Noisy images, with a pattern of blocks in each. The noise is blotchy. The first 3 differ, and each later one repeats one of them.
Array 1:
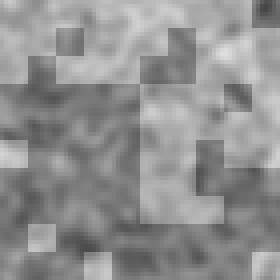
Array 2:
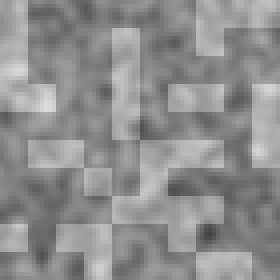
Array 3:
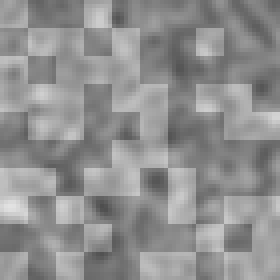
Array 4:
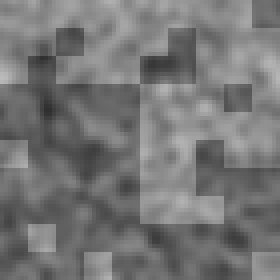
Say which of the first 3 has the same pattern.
1
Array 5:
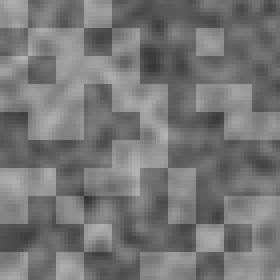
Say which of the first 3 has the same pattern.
3
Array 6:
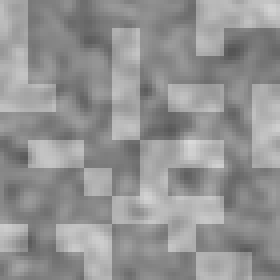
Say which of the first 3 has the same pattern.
2
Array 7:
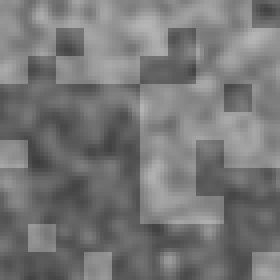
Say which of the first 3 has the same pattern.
1
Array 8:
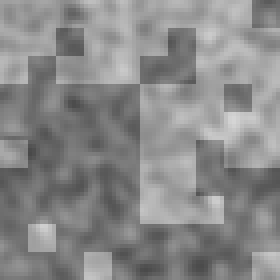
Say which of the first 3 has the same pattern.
1
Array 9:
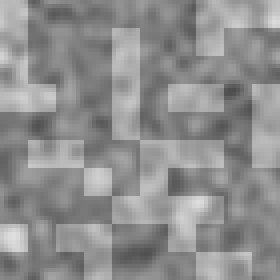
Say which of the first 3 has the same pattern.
2
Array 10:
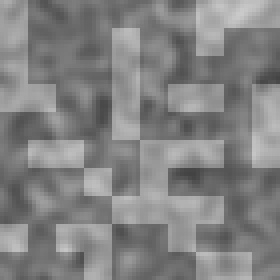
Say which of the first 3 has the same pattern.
2
